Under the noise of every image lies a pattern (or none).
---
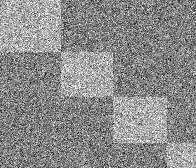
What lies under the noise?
blocks along the diagonal
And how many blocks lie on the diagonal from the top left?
4
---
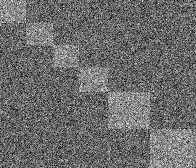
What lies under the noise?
blocks along the diagonal
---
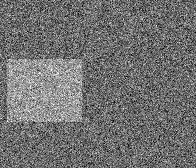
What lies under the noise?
one block
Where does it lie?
middle left
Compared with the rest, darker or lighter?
lighter
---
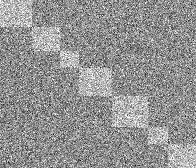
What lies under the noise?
blocks along the diagonal
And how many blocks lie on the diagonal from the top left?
7
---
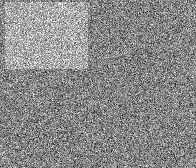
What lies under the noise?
one block
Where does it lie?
top left
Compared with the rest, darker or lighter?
lighter
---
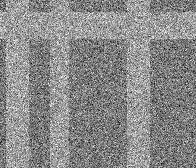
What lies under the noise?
bands of rows crossing bands of columns
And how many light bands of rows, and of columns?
1 and 3
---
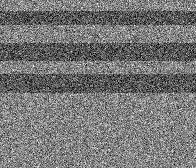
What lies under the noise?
bands of rows
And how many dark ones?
3
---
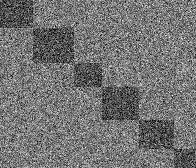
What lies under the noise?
blocks along the diagonal
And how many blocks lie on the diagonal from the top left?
6
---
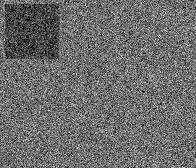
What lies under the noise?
one block
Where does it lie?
top left
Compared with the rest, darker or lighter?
darker
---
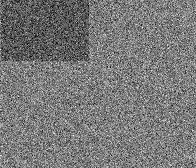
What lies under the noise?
one block
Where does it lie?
top left
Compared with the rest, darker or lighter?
darker
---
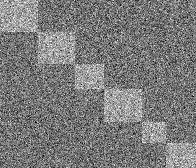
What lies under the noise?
blocks along the diagonal
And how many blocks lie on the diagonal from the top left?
6
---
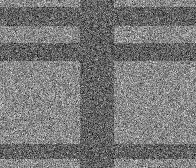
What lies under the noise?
bands of rows crossing bands of columns
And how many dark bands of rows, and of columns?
3 and 1
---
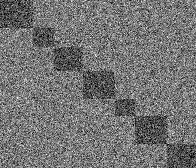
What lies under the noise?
blocks along the diagonal
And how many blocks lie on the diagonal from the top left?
7
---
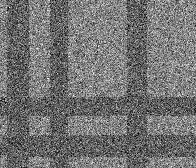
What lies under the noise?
bands of rows crossing bands of columns
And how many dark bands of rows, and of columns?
2 and 3
